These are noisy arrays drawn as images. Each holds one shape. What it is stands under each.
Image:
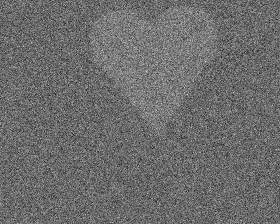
heart
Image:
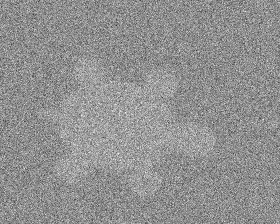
turtle
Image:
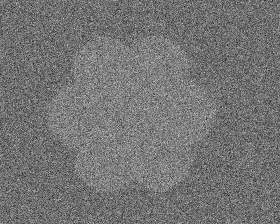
flower
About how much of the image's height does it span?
two thirds
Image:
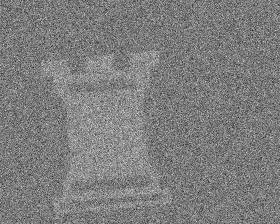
chess rook
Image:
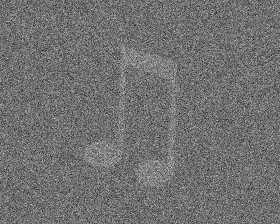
pair of musical notes
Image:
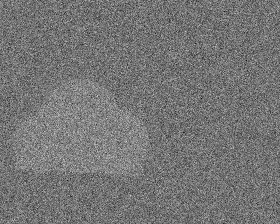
cloud
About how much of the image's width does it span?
half
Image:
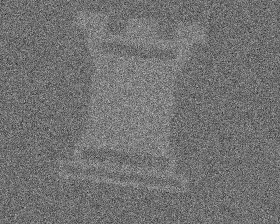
chess rook
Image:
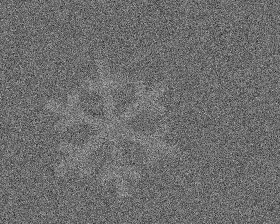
snowflake
